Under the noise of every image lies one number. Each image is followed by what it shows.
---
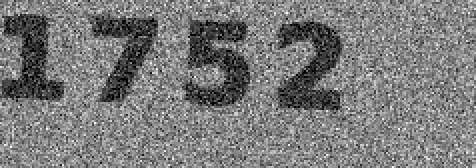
1752
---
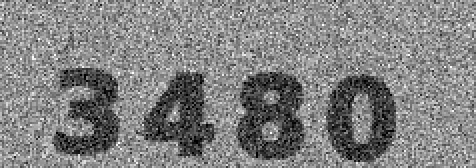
3480
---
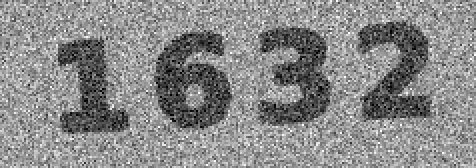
1632
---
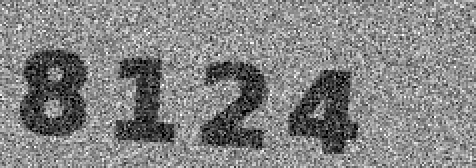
8124
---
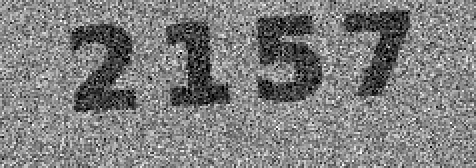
2157
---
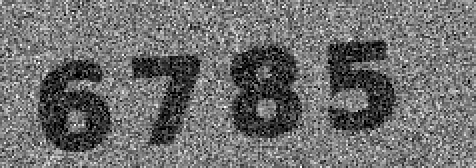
6785
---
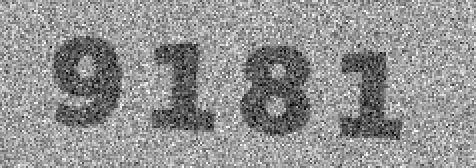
9181
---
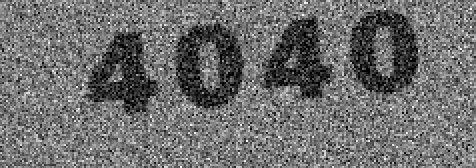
4040
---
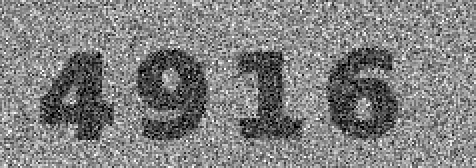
4916
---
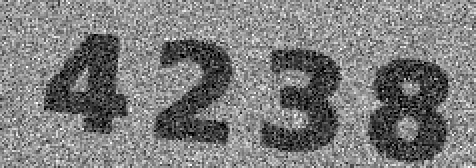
4238
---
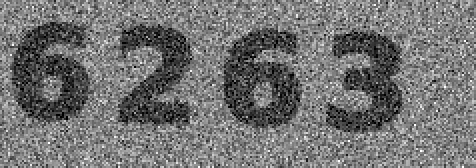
6263
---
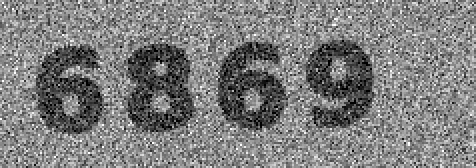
6869
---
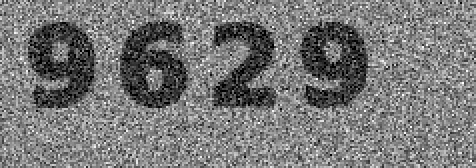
9629
